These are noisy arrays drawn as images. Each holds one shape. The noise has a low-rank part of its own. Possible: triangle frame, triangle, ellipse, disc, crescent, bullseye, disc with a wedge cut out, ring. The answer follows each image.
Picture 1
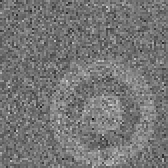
light bullseye
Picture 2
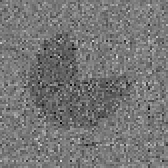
dark disc with a wedge cut out
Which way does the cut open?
up and right
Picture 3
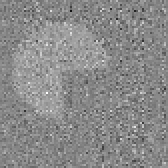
light disc with a wedge cut out
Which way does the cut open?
down and right
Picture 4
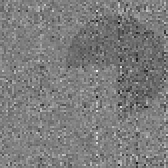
dark disc with a wedge cut out
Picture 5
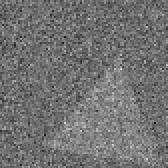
light triangle
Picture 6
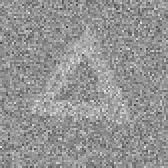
light triangle frame
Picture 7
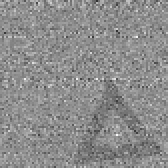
dark triangle frame
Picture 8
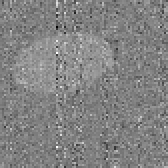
light ellipse
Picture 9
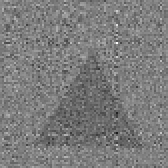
dark triangle
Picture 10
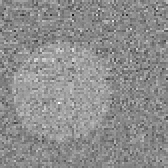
light disc
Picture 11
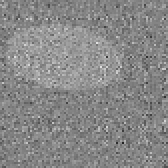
light ellipse
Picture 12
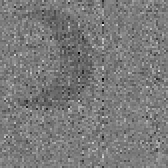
dark crescent
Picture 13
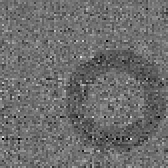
dark ring
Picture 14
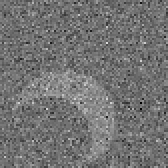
light crescent
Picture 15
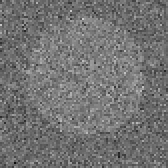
light disc
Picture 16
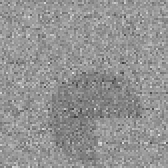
dark disc with a wedge cut out
